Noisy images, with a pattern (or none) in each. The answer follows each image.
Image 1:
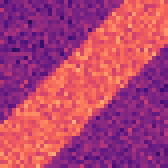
a diagonal band
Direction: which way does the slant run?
bottom left to top right
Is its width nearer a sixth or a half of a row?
a half
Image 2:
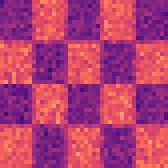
a checkerboard
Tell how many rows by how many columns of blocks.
4 by 5
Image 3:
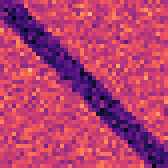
a diagonal band
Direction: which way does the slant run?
top left to bottom right
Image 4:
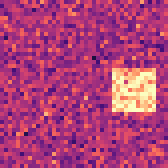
one block
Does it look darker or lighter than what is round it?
lighter
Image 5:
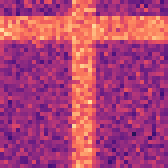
bands of rows crossing bands of columns
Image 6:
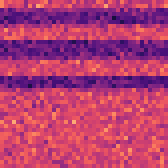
bands of rows
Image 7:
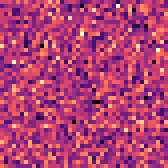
only noise
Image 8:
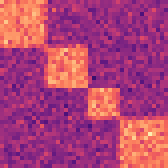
blocks along the diagonal
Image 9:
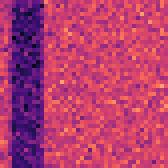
one band of columns
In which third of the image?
left
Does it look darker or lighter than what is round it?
darker
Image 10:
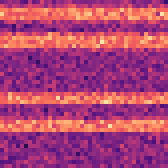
bands of rows
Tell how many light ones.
4
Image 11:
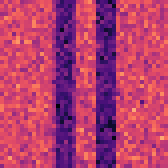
bands of columns
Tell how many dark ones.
2
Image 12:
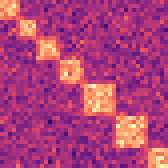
blocks along the diagonal
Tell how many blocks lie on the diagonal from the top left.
7
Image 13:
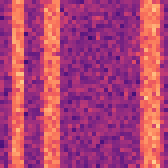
bands of columns
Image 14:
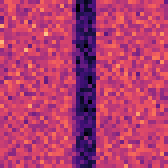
one band of columns
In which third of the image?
middle
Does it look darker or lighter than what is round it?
darker
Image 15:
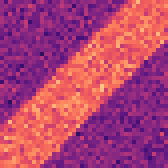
a diagonal band
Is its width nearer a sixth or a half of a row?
a half
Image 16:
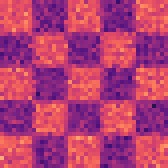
a checkerboard
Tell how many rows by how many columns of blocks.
5 by 5
